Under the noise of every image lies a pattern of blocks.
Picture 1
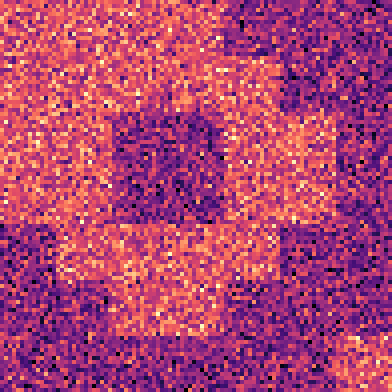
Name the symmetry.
mirrored about the diagonal from the top left
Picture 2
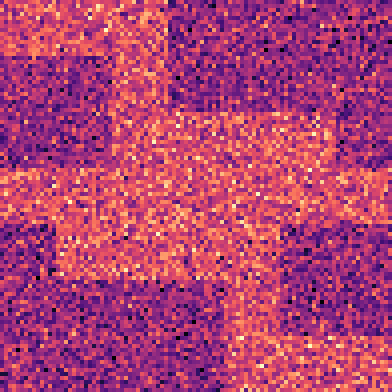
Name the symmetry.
the same after a half turn
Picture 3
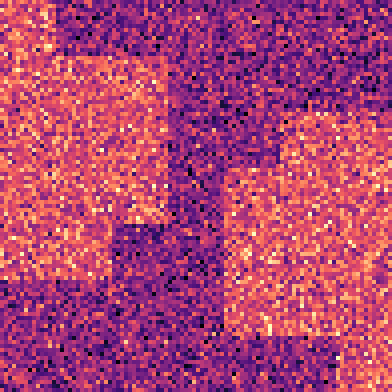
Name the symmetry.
the same after a half turn
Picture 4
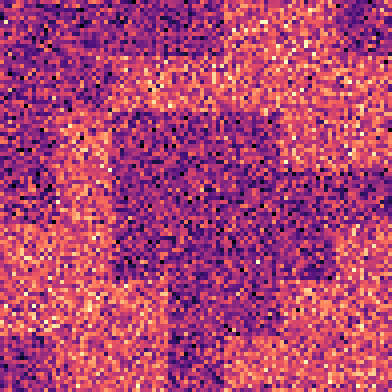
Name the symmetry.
mirrored about the diagonal from the top left
